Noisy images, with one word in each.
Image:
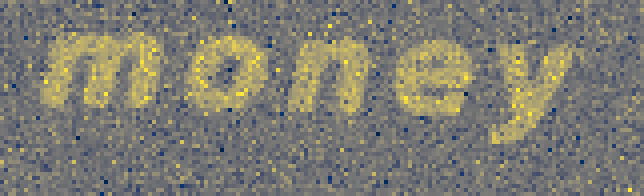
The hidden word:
money
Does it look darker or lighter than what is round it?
lighter
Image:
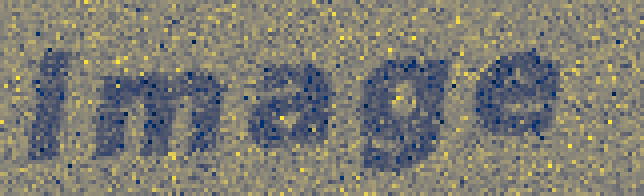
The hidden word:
image
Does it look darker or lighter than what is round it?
darker
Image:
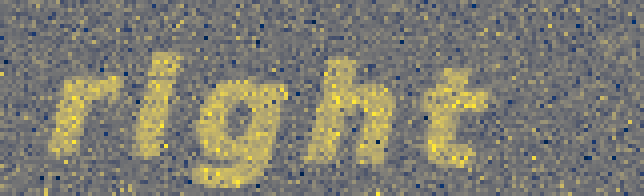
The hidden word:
right
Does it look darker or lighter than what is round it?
lighter
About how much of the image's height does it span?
two thirds
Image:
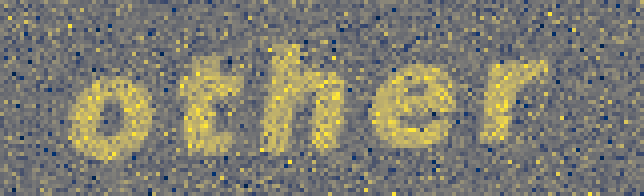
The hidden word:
other
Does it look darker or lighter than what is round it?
lighter
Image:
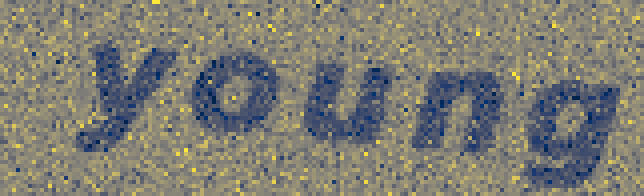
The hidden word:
young
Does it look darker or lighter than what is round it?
darker
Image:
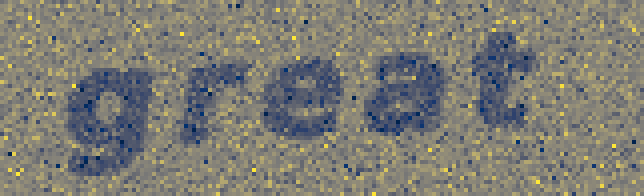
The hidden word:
great
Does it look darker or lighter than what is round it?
darker
